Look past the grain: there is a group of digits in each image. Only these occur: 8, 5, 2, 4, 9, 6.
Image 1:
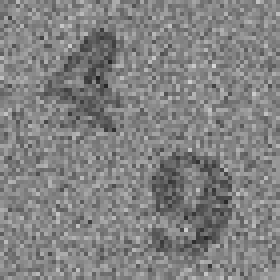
top left: 4; bottom right: 9
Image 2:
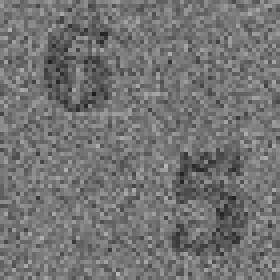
top left: 6; bottom right: 5
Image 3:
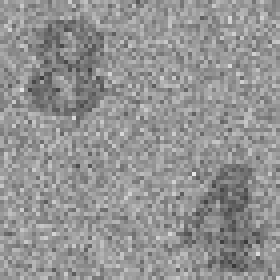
top left: 8; bottom right: 4
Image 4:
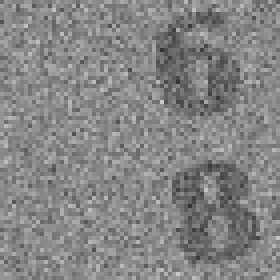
top right: 6; bottom right: 8
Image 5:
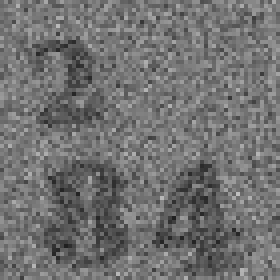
top left: 2; bottom left: 8; bottom right: 4
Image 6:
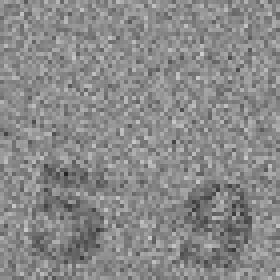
bottom left: 5; bottom right: 9
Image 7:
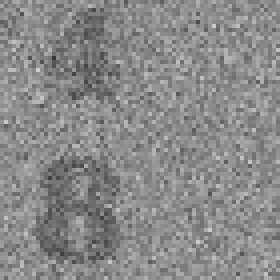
top left: 4; bottom left: 8
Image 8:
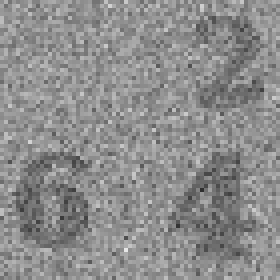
top right: 2; bottom left: 6; bottom right: 4
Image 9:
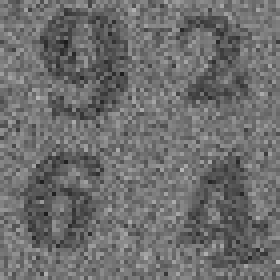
top left: 9; top right: 2; bottom left: 6; bottom right: 4
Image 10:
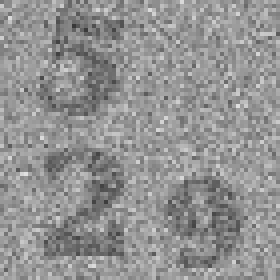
top left: 5; bottom left: 2; bottom right: 9
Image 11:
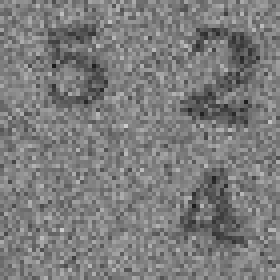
top left: 5; top right: 2; bottom right: 4
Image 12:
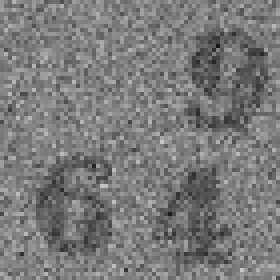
top right: 9; bottom left: 6; bottom right: 4
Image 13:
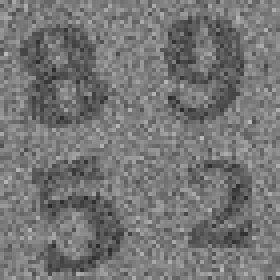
top left: 8; top right: 9; bottom left: 5; bottom right: 2
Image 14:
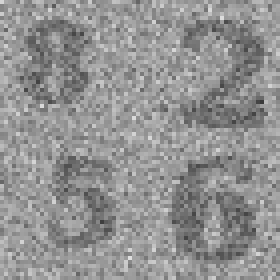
top left: 8; top right: 2; bottom left: 5; bottom right: 6
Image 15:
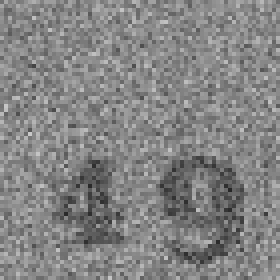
bottom left: 4; bottom right: 9
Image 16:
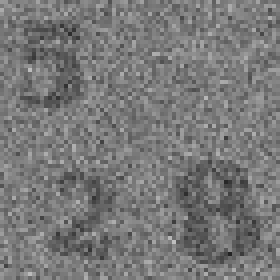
top left: 5; bottom left: 2; bottom right: 8
